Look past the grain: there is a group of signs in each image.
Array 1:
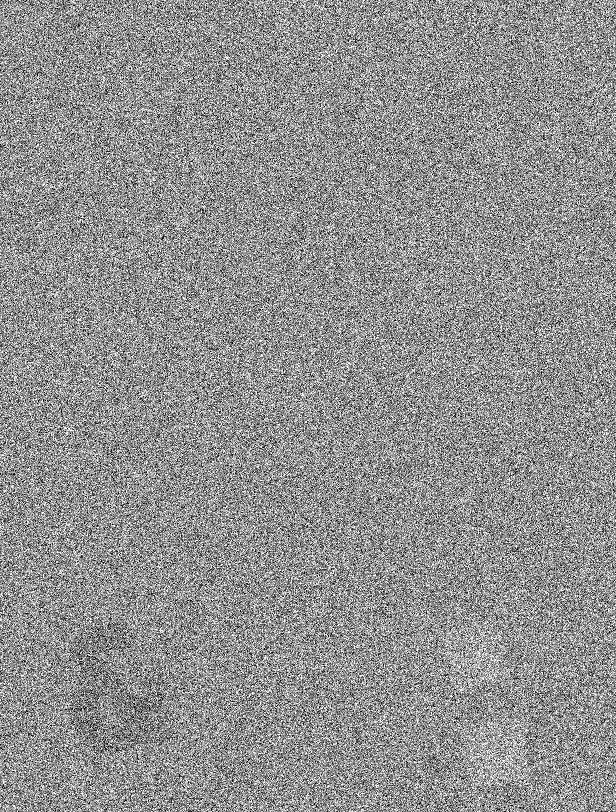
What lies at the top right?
nothing
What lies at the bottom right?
colon
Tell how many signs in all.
2
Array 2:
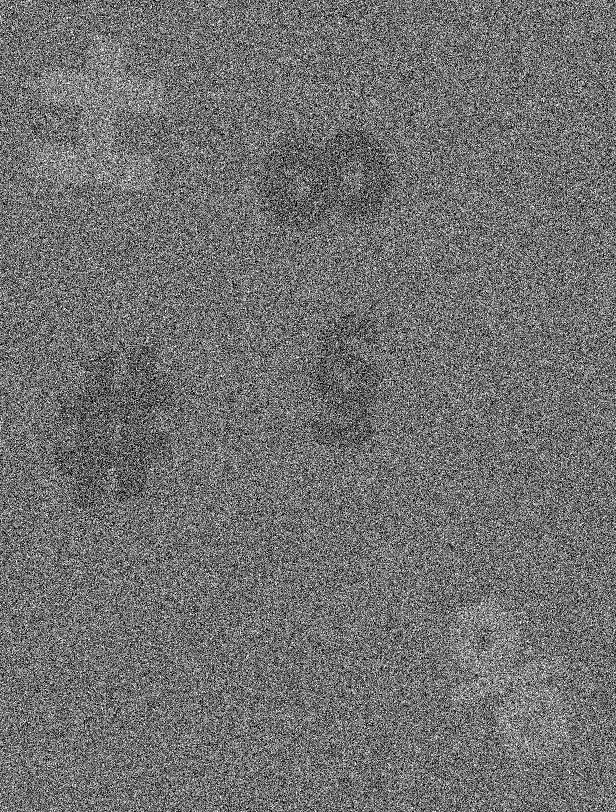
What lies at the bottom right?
percent sign
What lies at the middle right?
nothing
